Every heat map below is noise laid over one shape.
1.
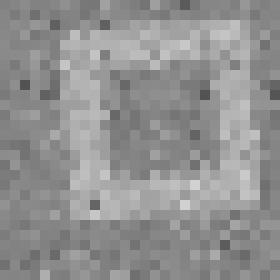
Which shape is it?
square frame
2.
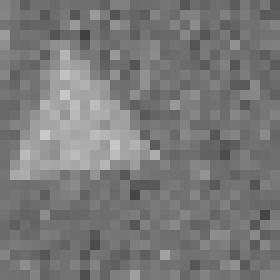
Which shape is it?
triangle
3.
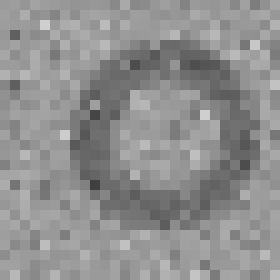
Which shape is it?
ring
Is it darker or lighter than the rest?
darker
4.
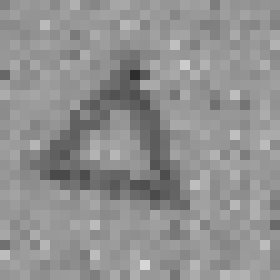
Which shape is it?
triangle frame
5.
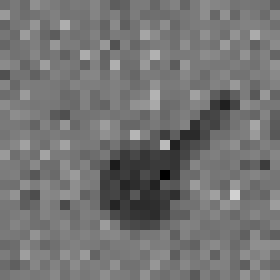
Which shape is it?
lollipop
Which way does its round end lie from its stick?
down and left
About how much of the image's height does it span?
half
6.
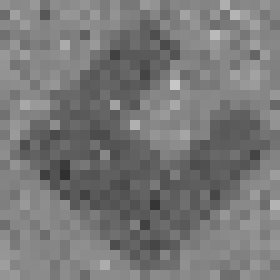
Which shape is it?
square with a notch
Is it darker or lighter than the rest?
darker
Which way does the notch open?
up and right
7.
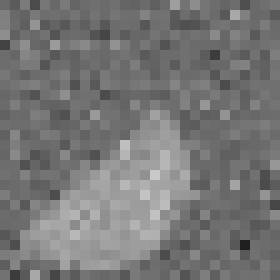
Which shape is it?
half disc
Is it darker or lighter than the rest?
lighter
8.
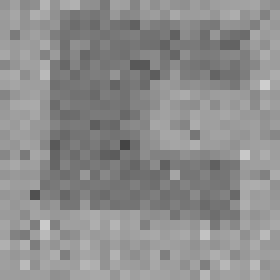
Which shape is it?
square with a notch
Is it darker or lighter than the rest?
darker
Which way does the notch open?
right
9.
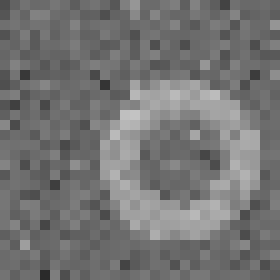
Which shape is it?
ring
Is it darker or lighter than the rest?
lighter
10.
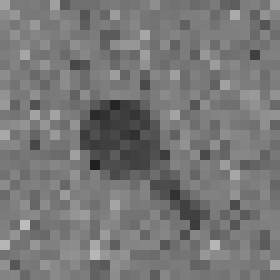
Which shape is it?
lollipop
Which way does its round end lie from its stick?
up and left
